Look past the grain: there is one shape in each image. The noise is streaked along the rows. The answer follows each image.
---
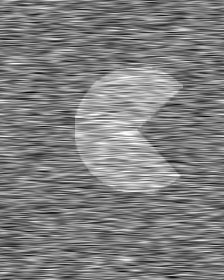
disc with a wedge cut out
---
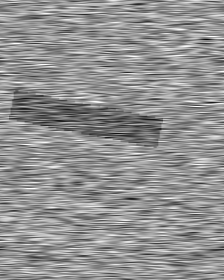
bar
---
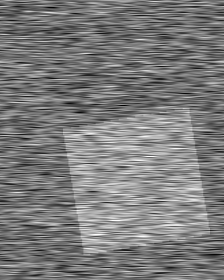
square
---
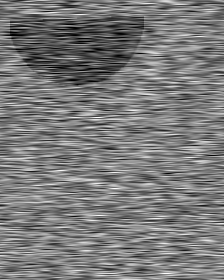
half disc
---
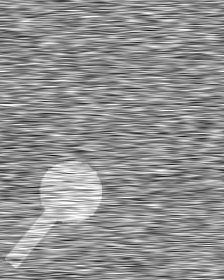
lollipop
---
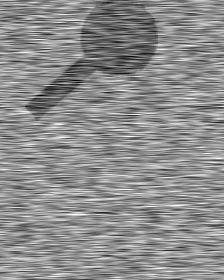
lollipop
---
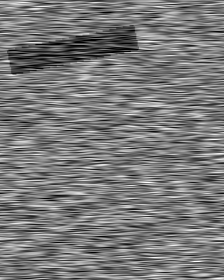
bar
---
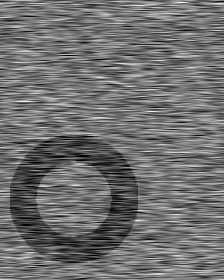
ring
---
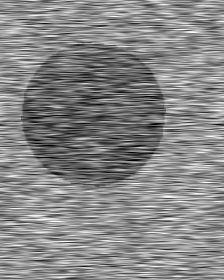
disc
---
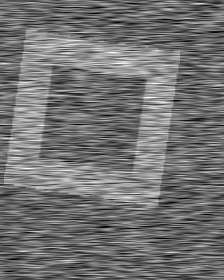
square frame
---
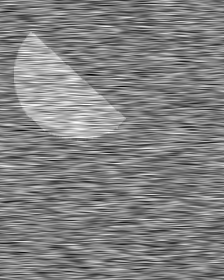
half disc
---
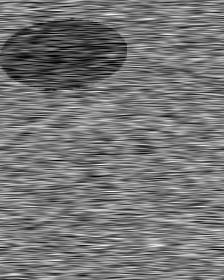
ellipse
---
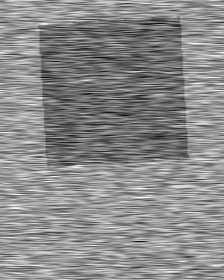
square
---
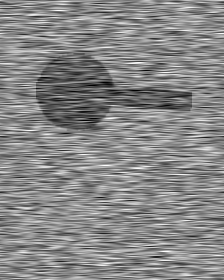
lollipop
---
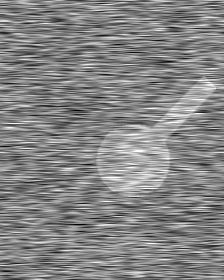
lollipop
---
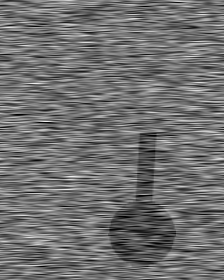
lollipop
